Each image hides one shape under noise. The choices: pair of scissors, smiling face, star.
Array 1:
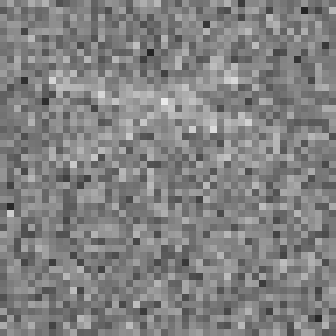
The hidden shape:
pair of scissors
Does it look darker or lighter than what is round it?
lighter
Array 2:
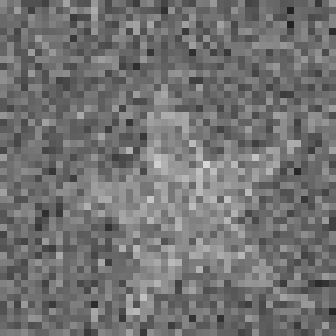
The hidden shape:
star
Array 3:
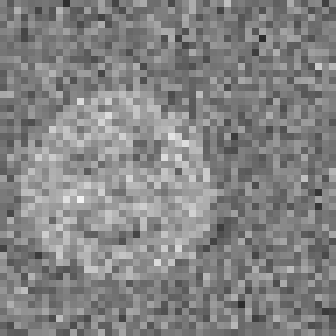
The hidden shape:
smiling face
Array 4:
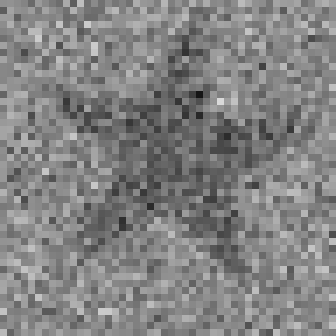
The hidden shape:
star
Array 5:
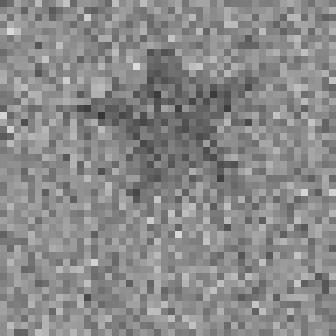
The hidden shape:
star
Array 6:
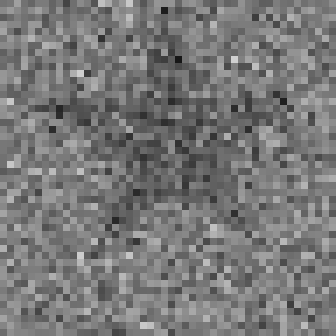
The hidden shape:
star
